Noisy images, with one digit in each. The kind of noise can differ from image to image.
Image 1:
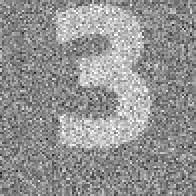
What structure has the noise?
low rank plus noise
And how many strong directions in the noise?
five to eight
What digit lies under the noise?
3
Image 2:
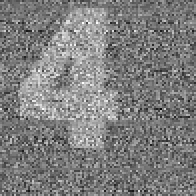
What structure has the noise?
rows of uneven size
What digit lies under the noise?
4
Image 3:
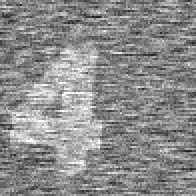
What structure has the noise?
streaked along the rows
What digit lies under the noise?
4
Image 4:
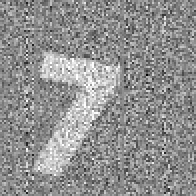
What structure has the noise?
columns of uneven size
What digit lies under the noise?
7
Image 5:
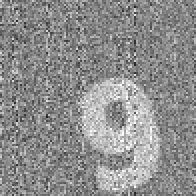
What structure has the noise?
columns of uneven size
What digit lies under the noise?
9
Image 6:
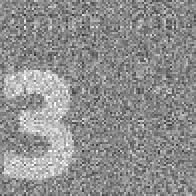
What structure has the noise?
low rank plus noise
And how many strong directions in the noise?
one
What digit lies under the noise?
3
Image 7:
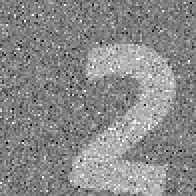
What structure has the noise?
heavy tails
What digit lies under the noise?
2
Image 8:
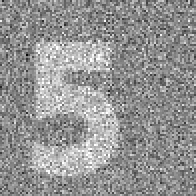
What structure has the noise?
low rank plus noise
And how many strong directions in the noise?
five to eight
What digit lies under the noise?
5
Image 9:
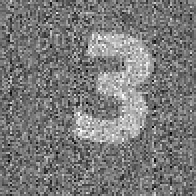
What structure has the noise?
columns of uneven size
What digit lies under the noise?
3
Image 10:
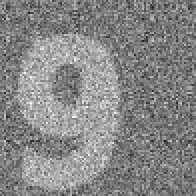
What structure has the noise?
low rank plus noise
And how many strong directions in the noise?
one
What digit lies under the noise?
9
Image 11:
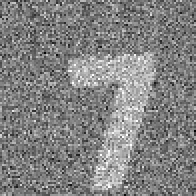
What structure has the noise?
low rank plus noise
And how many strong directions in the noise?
five to eight
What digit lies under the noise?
7
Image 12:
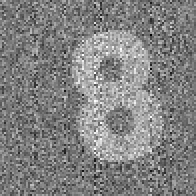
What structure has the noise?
columns of uneven size
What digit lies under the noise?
8
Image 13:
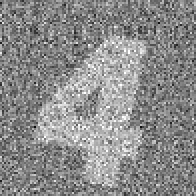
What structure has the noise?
low rank plus noise
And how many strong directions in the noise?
two
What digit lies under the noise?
4
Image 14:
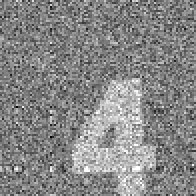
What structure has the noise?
low rank plus noise
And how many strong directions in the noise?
one
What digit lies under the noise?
4
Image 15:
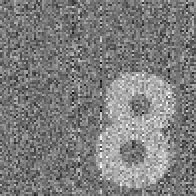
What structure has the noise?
columns of uneven size
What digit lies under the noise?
8
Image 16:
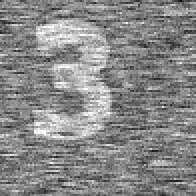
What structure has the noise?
streaked along the rows
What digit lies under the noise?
3
